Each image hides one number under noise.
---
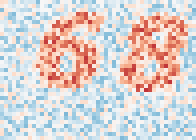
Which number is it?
68
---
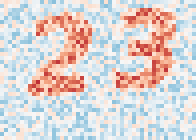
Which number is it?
23
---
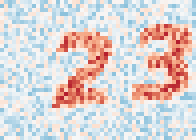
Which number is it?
23
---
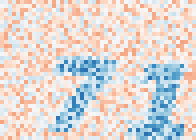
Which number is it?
71
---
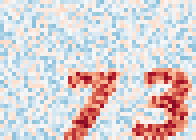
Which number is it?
73
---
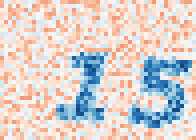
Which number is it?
15
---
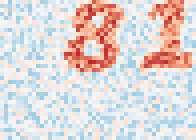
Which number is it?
81
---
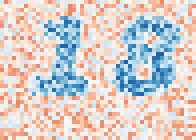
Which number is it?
18
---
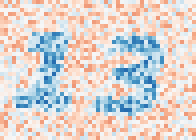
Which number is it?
13
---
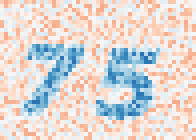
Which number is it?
75
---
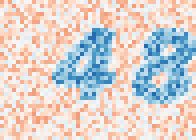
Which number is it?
48
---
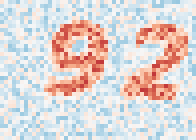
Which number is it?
92
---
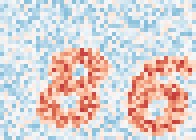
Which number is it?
86
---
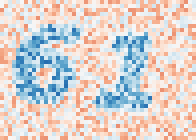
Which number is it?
61
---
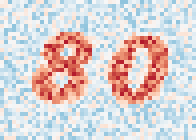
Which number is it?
80
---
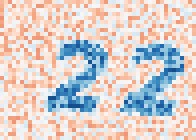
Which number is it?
22
